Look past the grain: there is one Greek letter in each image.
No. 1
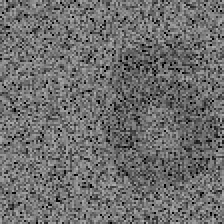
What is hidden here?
dark delta
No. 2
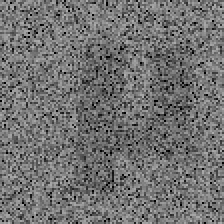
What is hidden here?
dark mu
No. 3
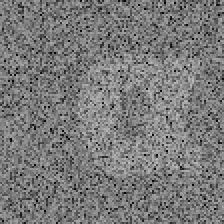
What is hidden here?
light alpha
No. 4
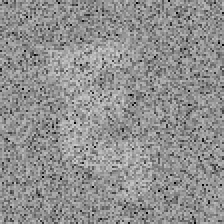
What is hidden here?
light xi
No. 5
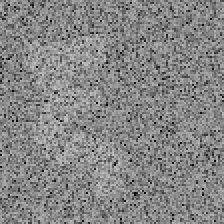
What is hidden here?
light xi
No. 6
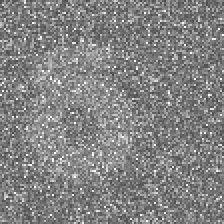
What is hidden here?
light delta
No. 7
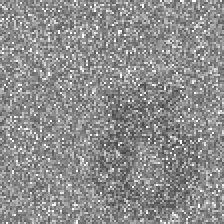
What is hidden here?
dark delta
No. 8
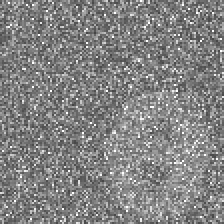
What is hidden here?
light theta
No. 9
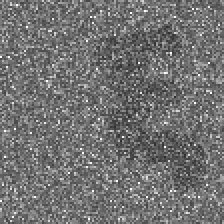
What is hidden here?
dark xi
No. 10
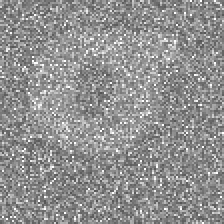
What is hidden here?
light sigma
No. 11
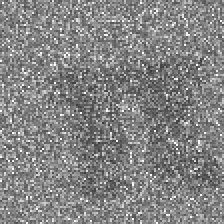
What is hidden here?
dark pi
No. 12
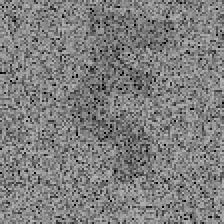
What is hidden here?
dark xi
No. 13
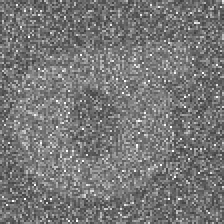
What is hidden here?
light sigma
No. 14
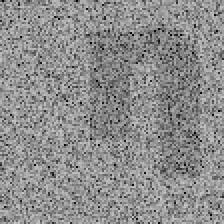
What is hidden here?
dark eta
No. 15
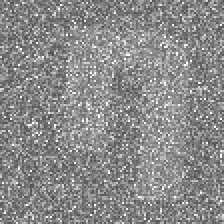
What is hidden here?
light eta
